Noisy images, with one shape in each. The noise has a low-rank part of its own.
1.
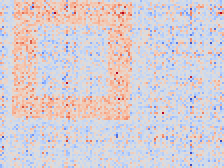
square frame
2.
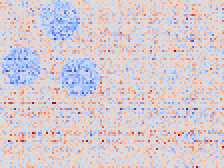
three dots
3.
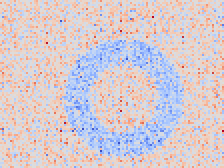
ring
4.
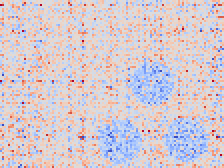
three dots
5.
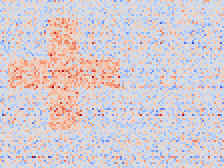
cross
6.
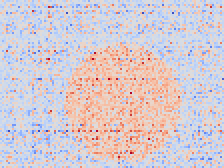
disc
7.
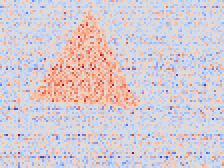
triangle
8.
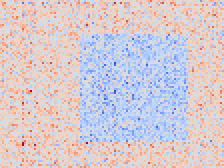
square
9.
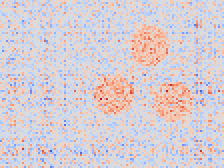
three dots
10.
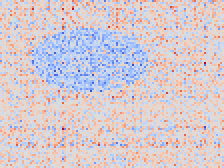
ellipse
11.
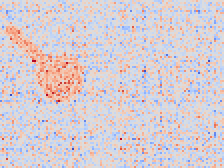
lollipop
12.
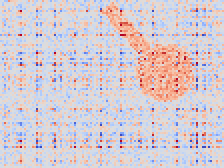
lollipop
